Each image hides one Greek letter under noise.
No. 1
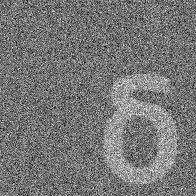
delta
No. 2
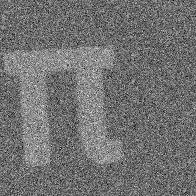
pi
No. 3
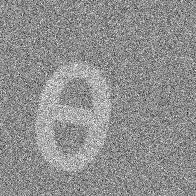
theta
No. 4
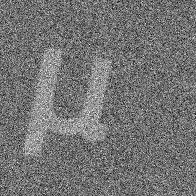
mu
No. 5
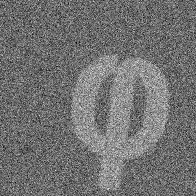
phi
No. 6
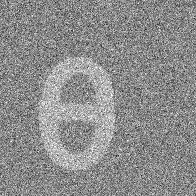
theta
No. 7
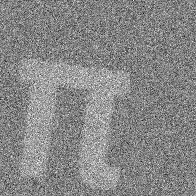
pi
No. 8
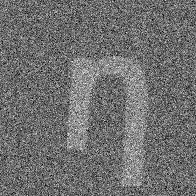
eta
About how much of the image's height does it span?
two thirds
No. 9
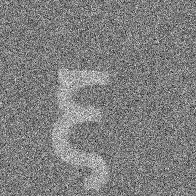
xi
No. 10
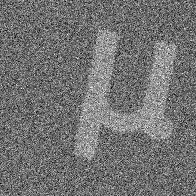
mu
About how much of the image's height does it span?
two thirds
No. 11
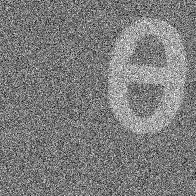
theta
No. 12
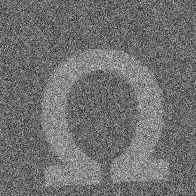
omega
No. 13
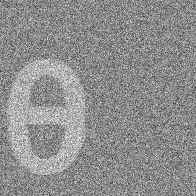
theta
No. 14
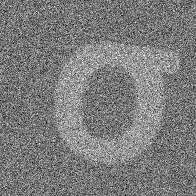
sigma
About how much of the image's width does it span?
two thirds
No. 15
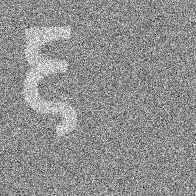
xi
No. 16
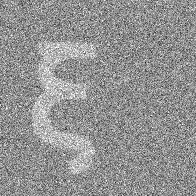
xi
